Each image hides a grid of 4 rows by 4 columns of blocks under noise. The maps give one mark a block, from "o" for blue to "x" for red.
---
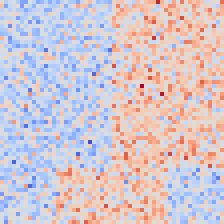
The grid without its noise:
o o x x
o o x x
o o x x
o x x o
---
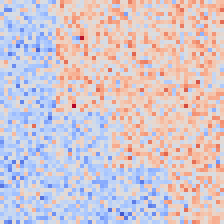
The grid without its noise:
o x x x
o x x x
o o x x
o o o x
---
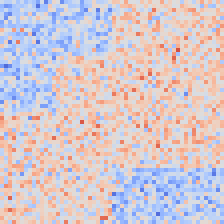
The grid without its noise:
o o x x
o x x x
x x x x
x x o o
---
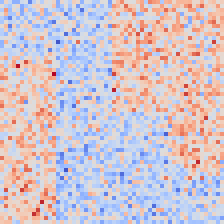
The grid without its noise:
o o x x
x o x x
x o o x
x o o o
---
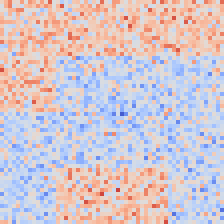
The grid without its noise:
x x x x
x o o o
o o o o
o x x o
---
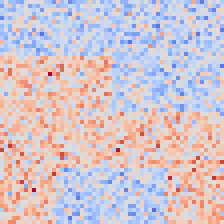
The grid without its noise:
o o o o
x x o o
x x x x
x o o x
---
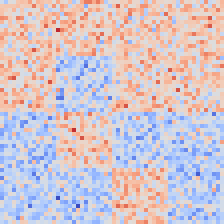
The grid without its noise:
x x x x
x o x x
o x o o
o o x o
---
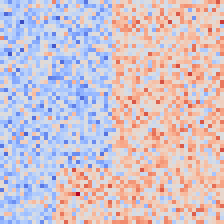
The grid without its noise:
o o x x
o o x x
o o x x
o x x x
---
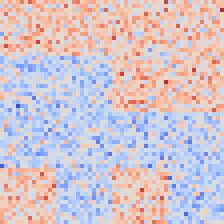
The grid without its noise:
x x x x
o o x x
o o o o
x o x o
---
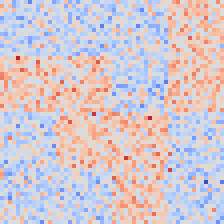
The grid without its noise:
o o o x
x x o x
o x x o
o o x o
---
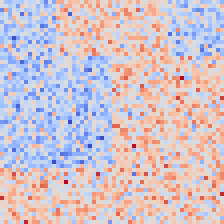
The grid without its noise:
o x x o
o o x x
o o x x
x x x x
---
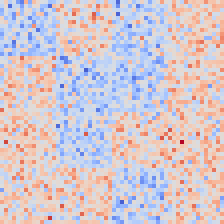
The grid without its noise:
o x o x
x o o x
x o x x
x x o x
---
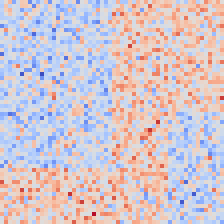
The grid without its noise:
o o x x
o o x x
o o x o
x x x o
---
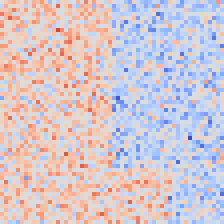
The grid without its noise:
x x o o
x x o o
x x o o
x x x o
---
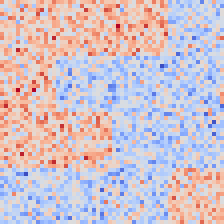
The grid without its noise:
x x x o
x o o o
x x o o
o o o x
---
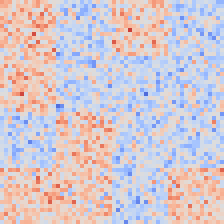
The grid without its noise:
x o x o
x o o o
o x o o
x x o x
